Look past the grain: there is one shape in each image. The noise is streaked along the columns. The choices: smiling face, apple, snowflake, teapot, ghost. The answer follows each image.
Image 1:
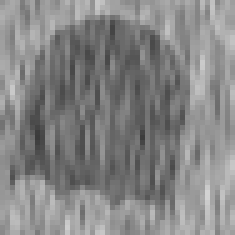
ghost
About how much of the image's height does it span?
nearly all
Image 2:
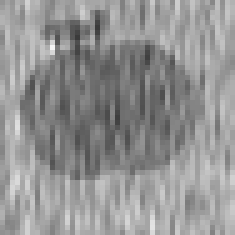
apple
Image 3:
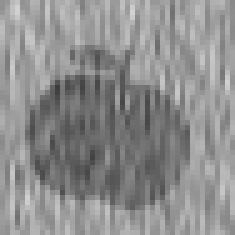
apple
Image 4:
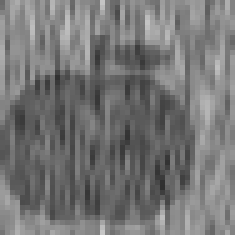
apple
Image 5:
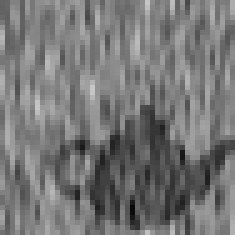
teapot
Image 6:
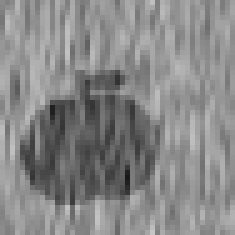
apple
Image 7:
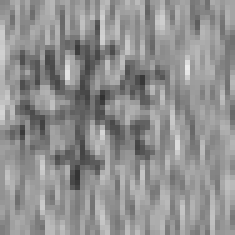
snowflake
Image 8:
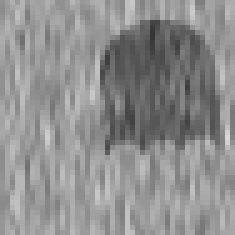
ghost
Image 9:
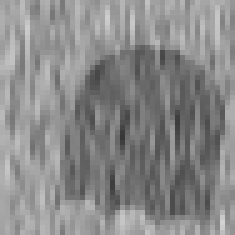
ghost
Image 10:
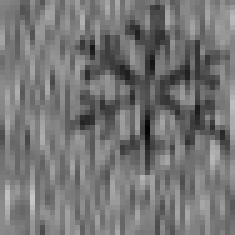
snowflake
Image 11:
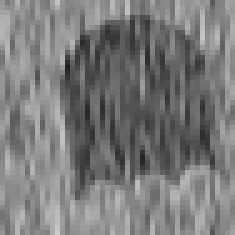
ghost
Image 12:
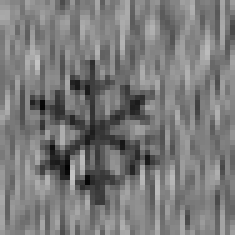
snowflake
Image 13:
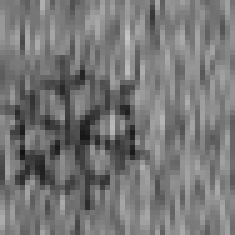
snowflake
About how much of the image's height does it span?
two thirds
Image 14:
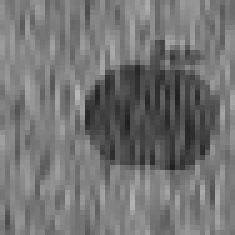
apple
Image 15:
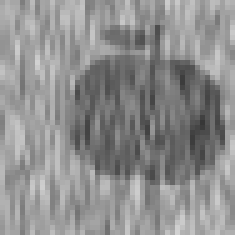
apple
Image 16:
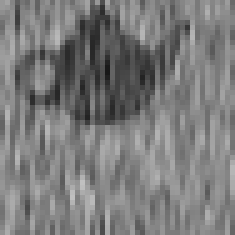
teapot
